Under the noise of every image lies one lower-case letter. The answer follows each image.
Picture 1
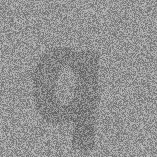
q
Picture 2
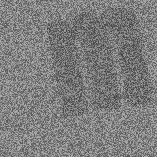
m
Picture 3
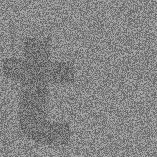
t
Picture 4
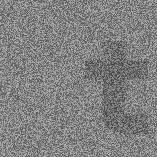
t
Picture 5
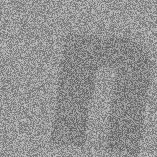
n
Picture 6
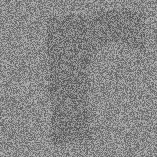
r
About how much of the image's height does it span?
nearly all
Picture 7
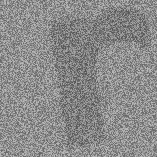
r
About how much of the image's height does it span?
nearly all
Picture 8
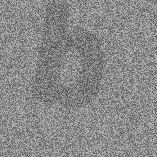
b
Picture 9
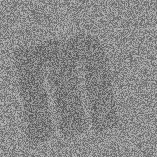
m
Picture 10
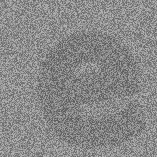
e
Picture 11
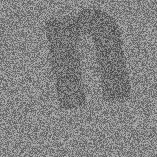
n
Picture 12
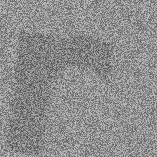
r
